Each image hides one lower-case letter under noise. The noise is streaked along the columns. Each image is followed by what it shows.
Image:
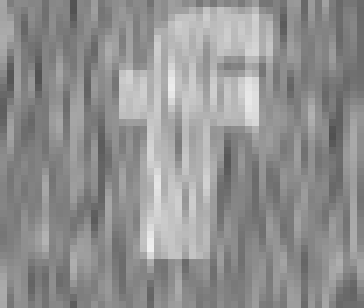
f
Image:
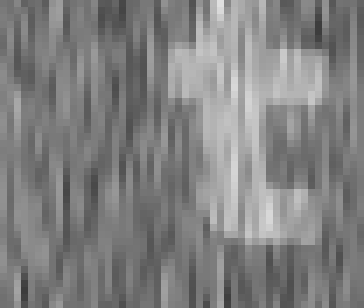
t
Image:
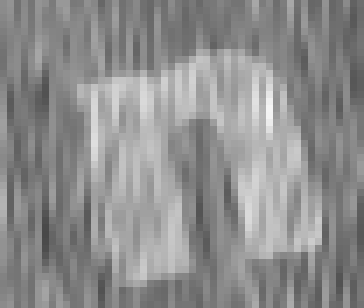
n
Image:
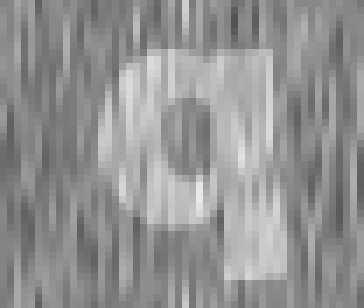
q
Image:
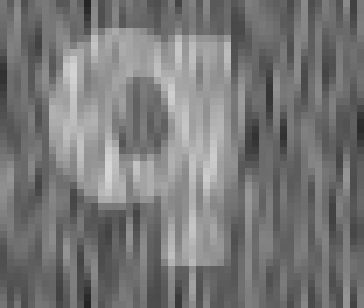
q
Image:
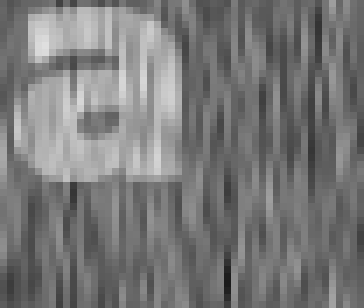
a
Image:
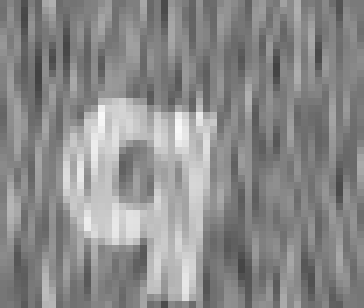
q
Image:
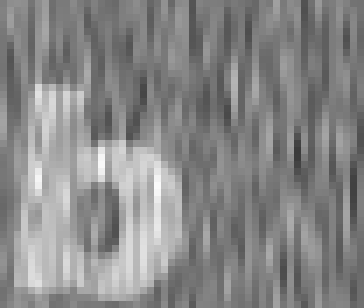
b
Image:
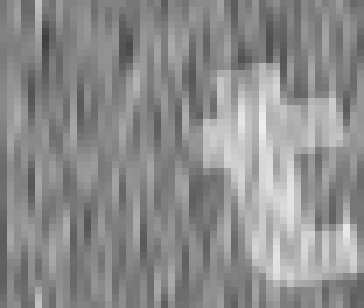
t
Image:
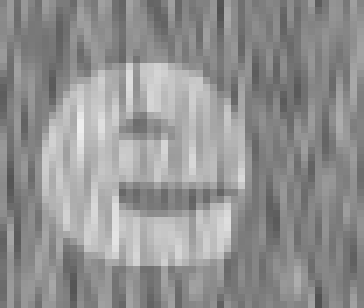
e
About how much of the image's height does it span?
two thirds
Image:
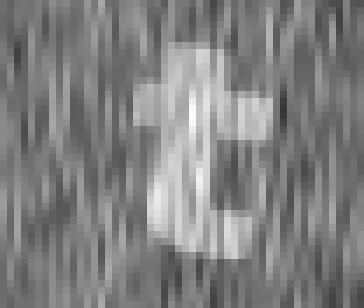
t
